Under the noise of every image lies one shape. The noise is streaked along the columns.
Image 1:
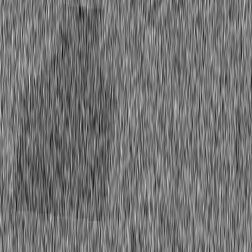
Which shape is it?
bottle
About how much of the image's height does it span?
nearly all
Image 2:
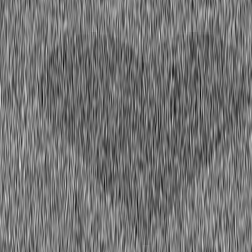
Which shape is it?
heart
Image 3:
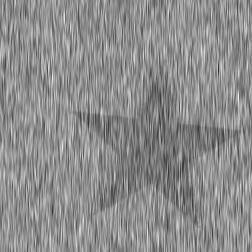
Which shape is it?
star
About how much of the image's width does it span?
two thirds
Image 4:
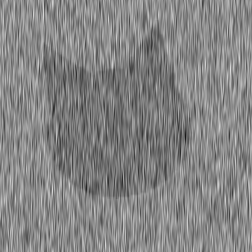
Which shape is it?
cat's head
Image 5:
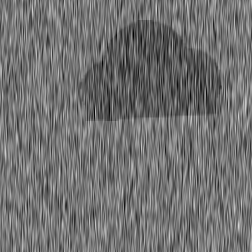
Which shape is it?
cloud
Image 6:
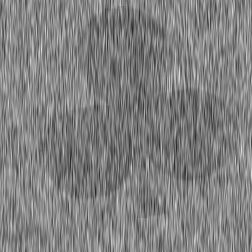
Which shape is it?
club
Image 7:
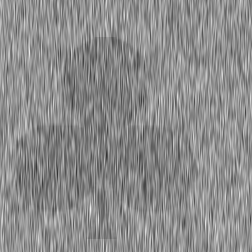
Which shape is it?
club
